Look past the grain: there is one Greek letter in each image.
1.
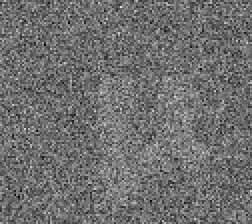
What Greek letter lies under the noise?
mu
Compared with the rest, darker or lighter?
lighter
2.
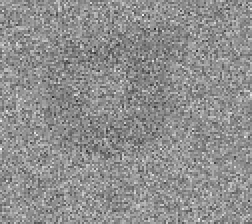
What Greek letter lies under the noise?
sigma
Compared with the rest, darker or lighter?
darker
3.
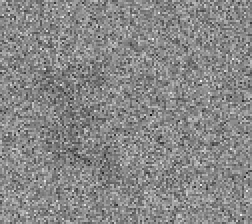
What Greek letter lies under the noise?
xi
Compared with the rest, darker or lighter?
darker
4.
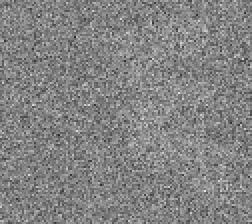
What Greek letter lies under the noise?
xi
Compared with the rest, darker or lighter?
lighter
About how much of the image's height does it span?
nearly all
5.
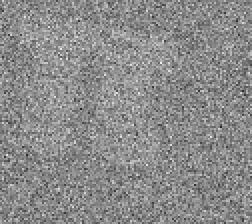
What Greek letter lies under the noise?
pi
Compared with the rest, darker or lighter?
lighter
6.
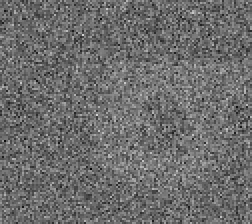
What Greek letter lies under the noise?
sigma
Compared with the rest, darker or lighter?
lighter
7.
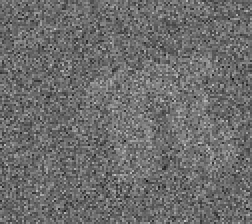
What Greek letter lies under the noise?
pi
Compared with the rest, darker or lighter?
lighter
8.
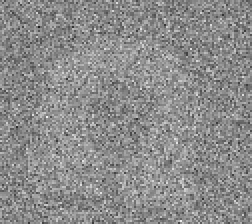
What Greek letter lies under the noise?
omega
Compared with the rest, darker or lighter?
lighter
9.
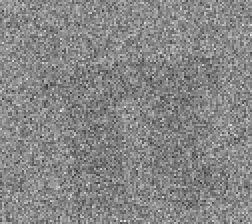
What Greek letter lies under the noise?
pi
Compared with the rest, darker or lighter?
darker
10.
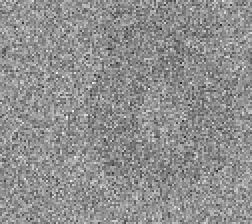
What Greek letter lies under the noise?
delta
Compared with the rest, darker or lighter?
darker
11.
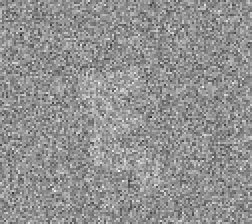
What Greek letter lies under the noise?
xi
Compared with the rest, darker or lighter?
lighter
